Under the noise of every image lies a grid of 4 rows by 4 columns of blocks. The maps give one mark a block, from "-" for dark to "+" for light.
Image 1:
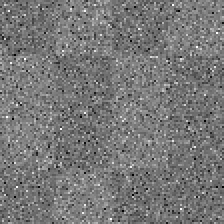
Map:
-+-+
+-+-
+-+-
-+--
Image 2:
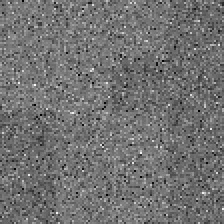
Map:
+++-
++--
-++-
-++-
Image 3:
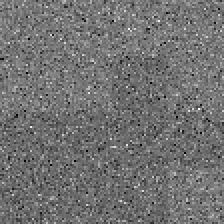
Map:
++++
++-+
----
---+
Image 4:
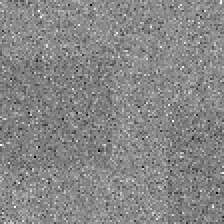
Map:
++++
--++
--+-
+++-
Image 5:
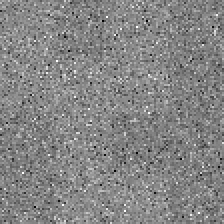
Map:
+-+-
+++-
-+--
-++-
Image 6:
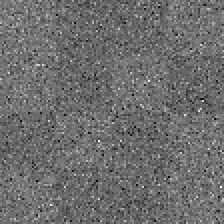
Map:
+--+
+-+-
-+-+
+--+
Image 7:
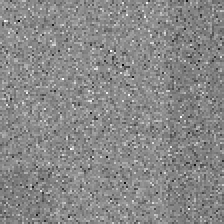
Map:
+++-
+++-
+++-
-++-
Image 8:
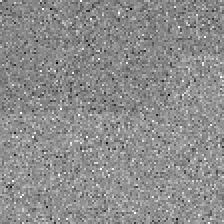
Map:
----
---+
++++
++++
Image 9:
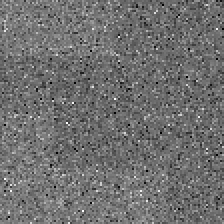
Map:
++--
----
+---
+++-
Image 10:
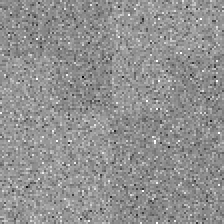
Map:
--++
+-+-
++--
++--
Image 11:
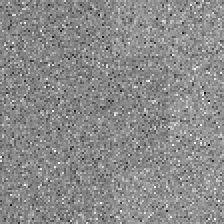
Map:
--++
---+
---+
--++
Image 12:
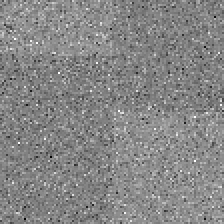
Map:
++--
----
--++
--++
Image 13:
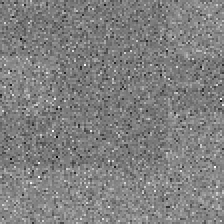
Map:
---+
+---
---+
++++
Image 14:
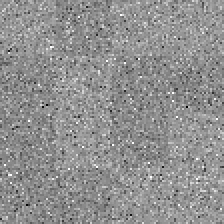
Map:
+-++
-+--
-+-+
--++
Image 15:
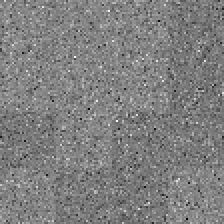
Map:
+++-
+++-
-+--
+--+
